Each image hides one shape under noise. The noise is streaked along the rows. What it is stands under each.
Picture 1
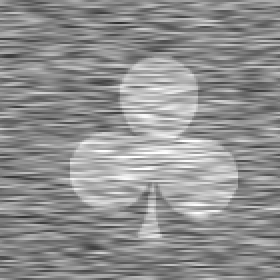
club
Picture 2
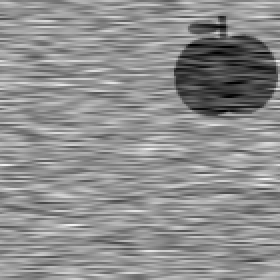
apple
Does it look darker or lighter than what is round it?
darker
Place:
top right
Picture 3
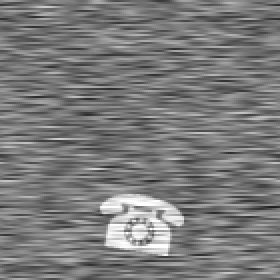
telephone
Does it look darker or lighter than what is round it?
lighter
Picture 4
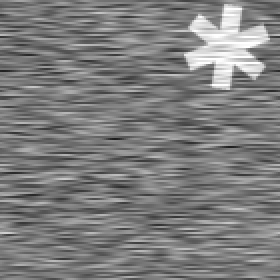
asterisk
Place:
top right
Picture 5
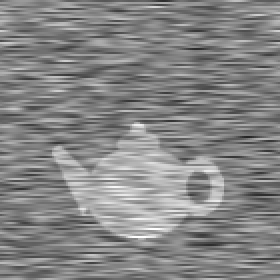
teapot
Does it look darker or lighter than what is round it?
lighter
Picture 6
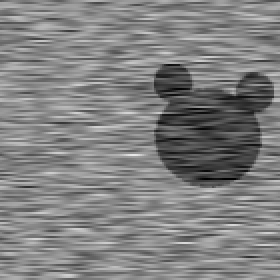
bear's head
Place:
middle right
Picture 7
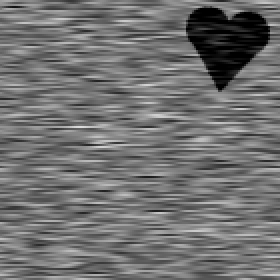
heart
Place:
top right
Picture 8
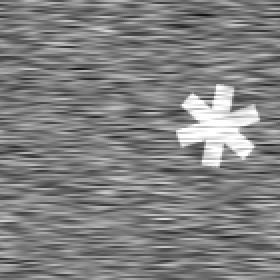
asterisk
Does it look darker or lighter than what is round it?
lighter
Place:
middle right
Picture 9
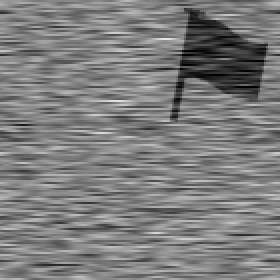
flag
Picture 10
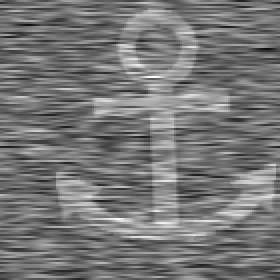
anchor
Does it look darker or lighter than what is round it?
lighter
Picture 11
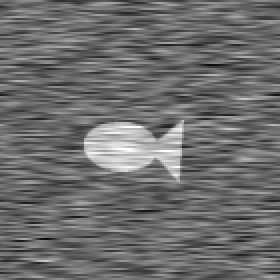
fish
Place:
centre
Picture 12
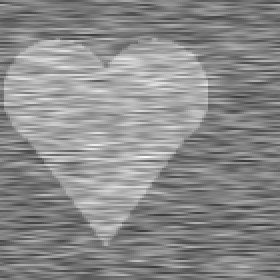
heart
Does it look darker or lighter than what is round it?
lighter
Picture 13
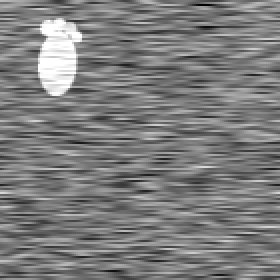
footprint
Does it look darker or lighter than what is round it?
lighter
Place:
top left
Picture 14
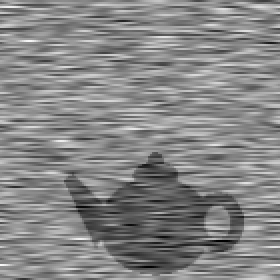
teapot
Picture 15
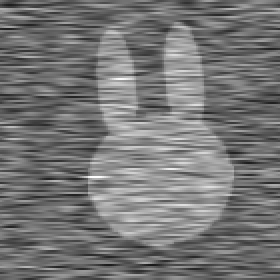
rabbit's head
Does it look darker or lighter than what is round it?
lighter
